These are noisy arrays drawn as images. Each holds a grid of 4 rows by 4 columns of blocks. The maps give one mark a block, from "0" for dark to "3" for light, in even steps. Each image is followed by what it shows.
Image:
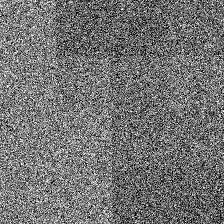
3001
3212
3311
3300
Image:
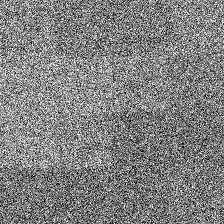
2112
3321
3200
0001
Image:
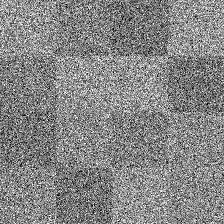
3103
1330
0212
2032
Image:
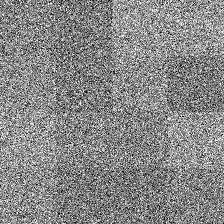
1033
2020
3113
2001
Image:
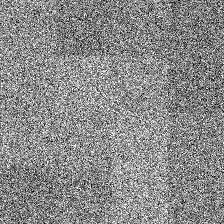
2010
2320
2231
0131
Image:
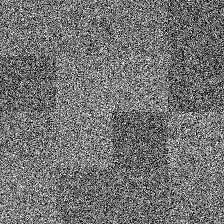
2220
0330
2303
3112
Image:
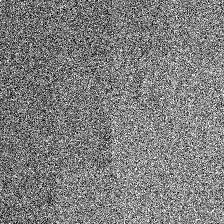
0012
0123
0133
0233
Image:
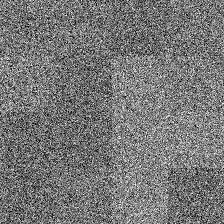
1101
2032
0033
0130
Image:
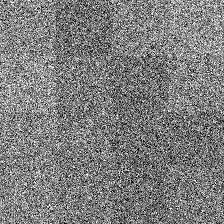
2023
3102
2100
2101
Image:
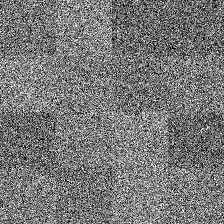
1300
3212
0230
2132
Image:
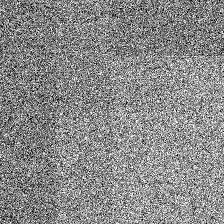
0100
0123
0233
0233
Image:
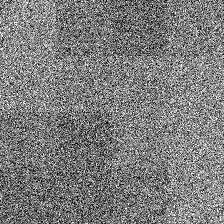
3102
3223
1023
0013
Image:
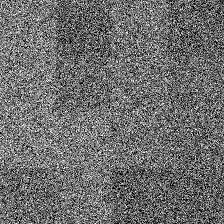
3020
3121
3321
1200
